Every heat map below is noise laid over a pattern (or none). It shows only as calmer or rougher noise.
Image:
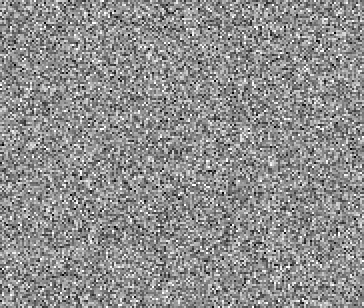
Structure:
only noise
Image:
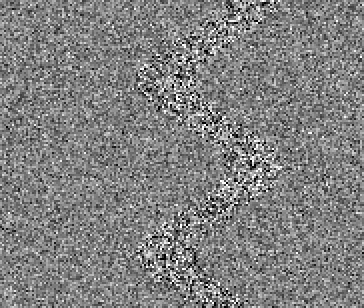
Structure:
a wavy band
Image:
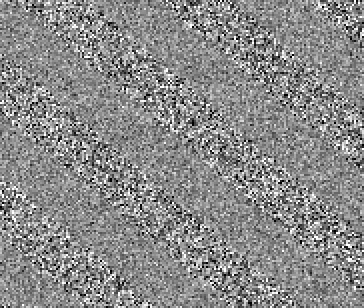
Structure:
diagonal stripes
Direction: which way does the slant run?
top left to bottom right
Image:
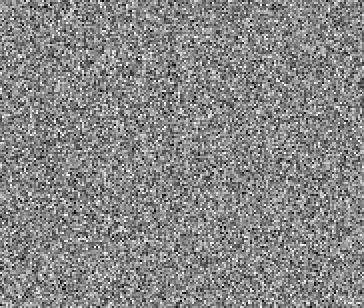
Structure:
only noise
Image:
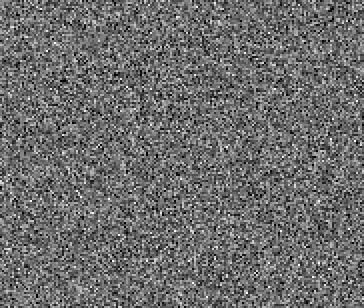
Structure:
only noise
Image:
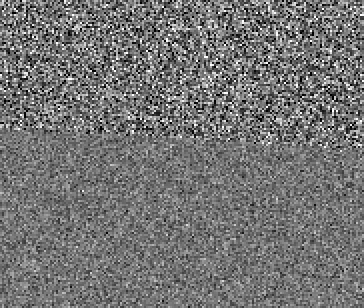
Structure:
a sharp edge
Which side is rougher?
top
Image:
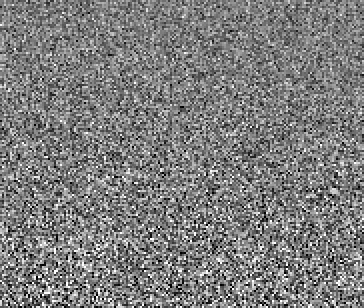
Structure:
a smooth slope
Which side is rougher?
bottom
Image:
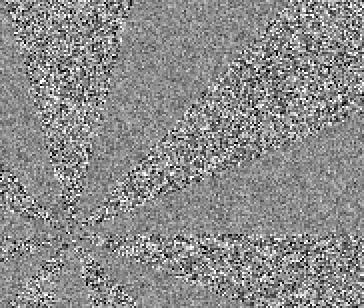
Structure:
spokes from one point
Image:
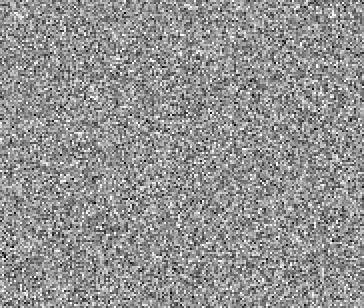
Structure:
only noise
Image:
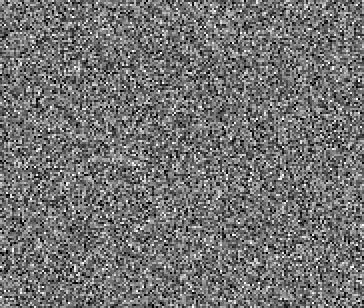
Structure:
only noise
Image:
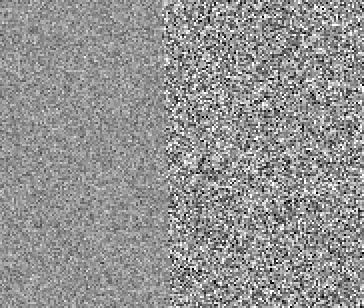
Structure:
a sharp edge
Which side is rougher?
right
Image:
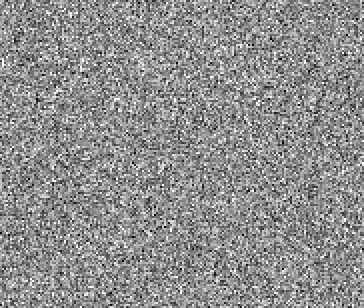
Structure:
only noise
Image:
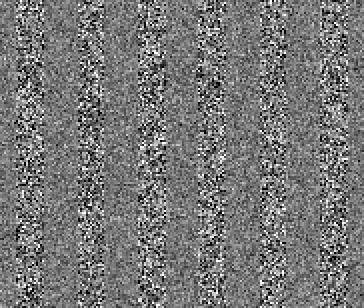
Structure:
vertical stripes
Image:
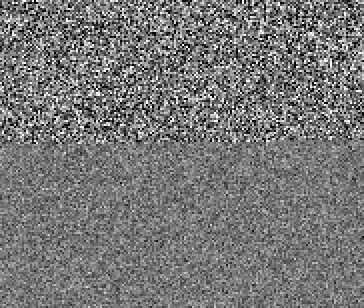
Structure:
a sharp edge
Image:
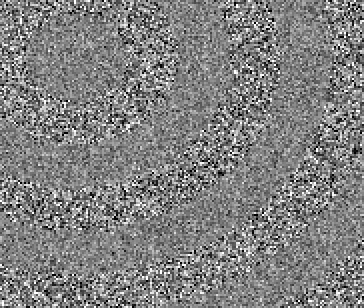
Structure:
rings round one point
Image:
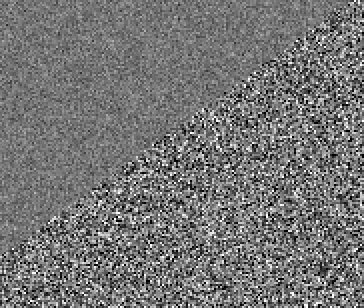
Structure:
a sharp edge
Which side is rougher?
bottom right
